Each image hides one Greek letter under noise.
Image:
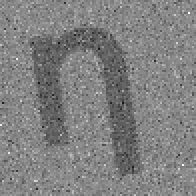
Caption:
dark eta
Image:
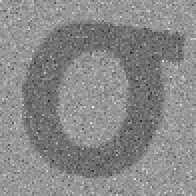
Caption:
dark sigma
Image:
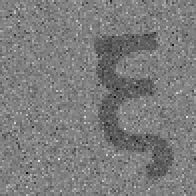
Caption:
dark xi
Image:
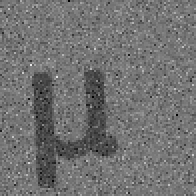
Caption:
dark mu
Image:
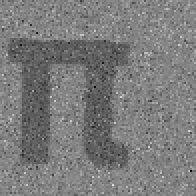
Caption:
dark pi
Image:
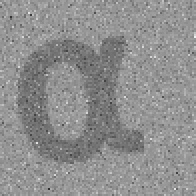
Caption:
dark alpha
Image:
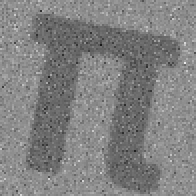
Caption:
dark pi
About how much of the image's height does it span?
nearly all
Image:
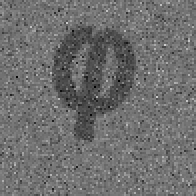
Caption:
dark phi
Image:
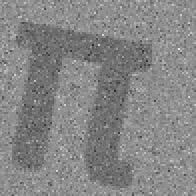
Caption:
dark pi
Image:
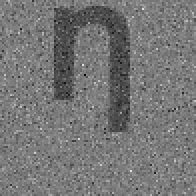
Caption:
dark eta
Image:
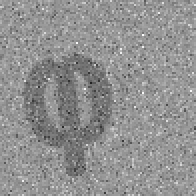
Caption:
dark phi
